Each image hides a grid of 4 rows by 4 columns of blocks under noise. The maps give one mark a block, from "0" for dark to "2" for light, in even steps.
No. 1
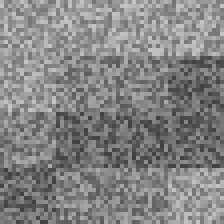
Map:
2 2 2 2
2 1 1 0
1 0 0 0
0 1 1 2
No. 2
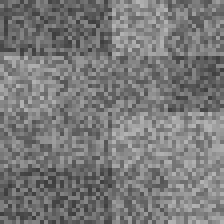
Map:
0 0 2 1
2 1 1 0
1 1 2 2
0 0 1 2
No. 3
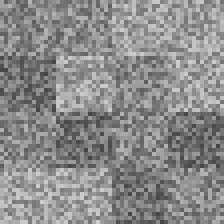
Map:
1 1 2 2
0 2 1 2
1 0 1 0
2 2 0 1
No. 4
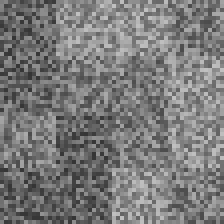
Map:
0 2 2 1
0 1 1 2
1 0 1 2
0 0 2 1
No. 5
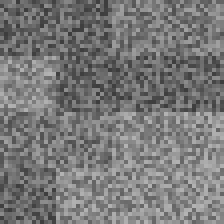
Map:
0 0 1 1
2 0 0 0
1 1 2 2
0 2 2 2
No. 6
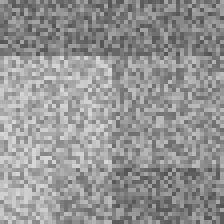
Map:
0 0 0 0
2 2 1 1
2 2 1 1
2 1 0 0
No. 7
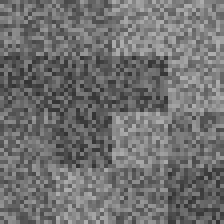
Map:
1 1 2 2
0 0 0 2
1 0 2 1
1 2 1 0
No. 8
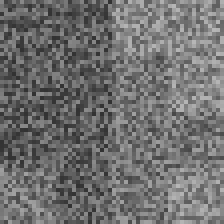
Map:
0 0 2 2
0 0 1 2
0 0 1 1
1 0 1 2
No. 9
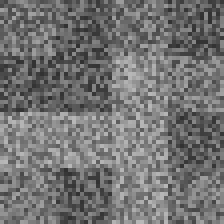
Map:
1 0 1 0
0 0 2 1
2 2 2 0
1 0 2 1
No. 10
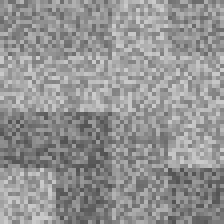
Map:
1 1 2 1
2 2 2 2
0 0 1 2
2 0 1 0
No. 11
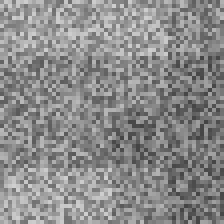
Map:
2 2 2 1
1 1 1 0
1 1 0 0
2 2 1 0
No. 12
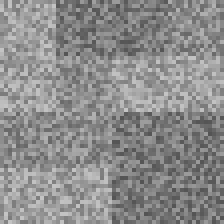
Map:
2 0 0 1
2 1 2 2
1 1 0 0
2 2 0 0
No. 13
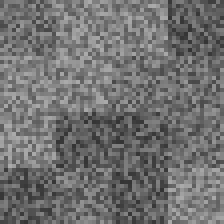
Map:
1 2 2 0
2 2 1 1
2 0 0 1
0 1 0 2
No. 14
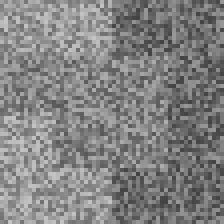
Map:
2 2 0 0
1 1 1 0
2 1 1 0
2 2 0 0
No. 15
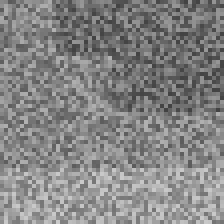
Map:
1 0 0 0
1 1 0 0
1 1 1 1
2 2 2 2
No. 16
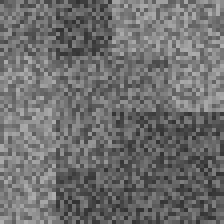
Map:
1 0 2 2
2 1 1 2
2 1 0 0
2 0 0 0
